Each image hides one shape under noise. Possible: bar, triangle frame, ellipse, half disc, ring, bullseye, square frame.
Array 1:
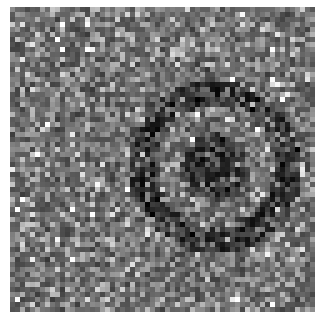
bullseye
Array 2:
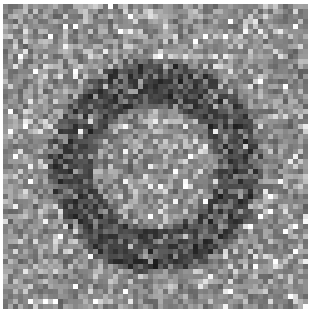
ring
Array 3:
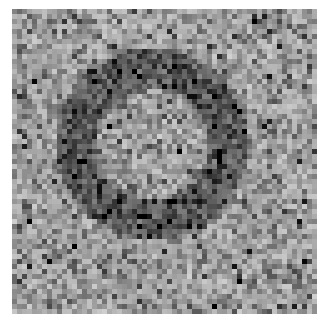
ring
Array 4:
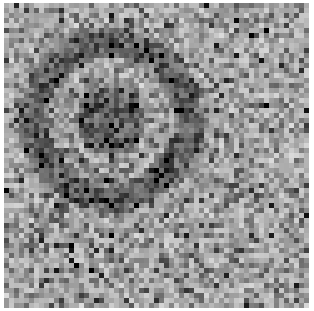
bullseye
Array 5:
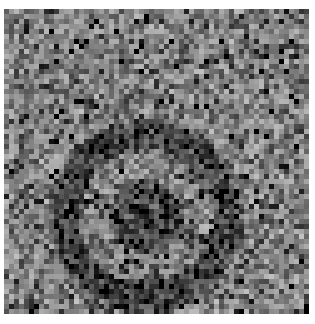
bullseye
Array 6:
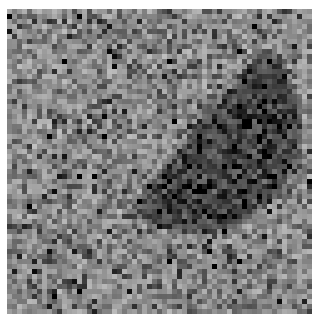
half disc
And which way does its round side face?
down and right
